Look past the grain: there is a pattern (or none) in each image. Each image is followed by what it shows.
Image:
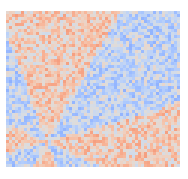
spokes from one point
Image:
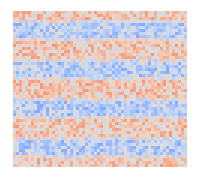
horizontal stripes
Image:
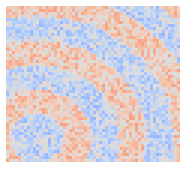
rings round one point
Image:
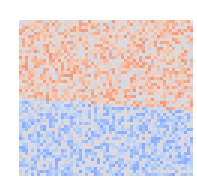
a sharp edge
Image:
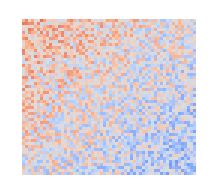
a smooth slope
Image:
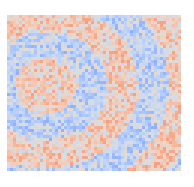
rings round one point
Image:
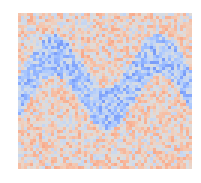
a wavy band
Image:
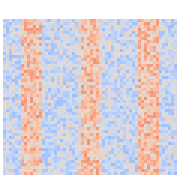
vertical stripes
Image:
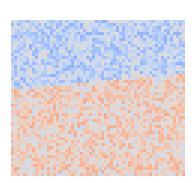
a sharp edge
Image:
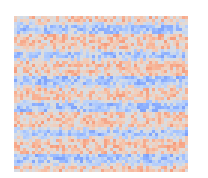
horizontal stripes
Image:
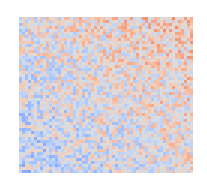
a smooth slope
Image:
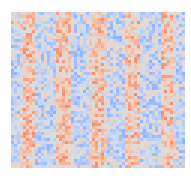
vertical stripes
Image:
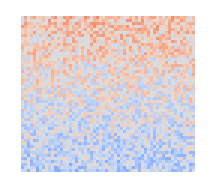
a smooth slope
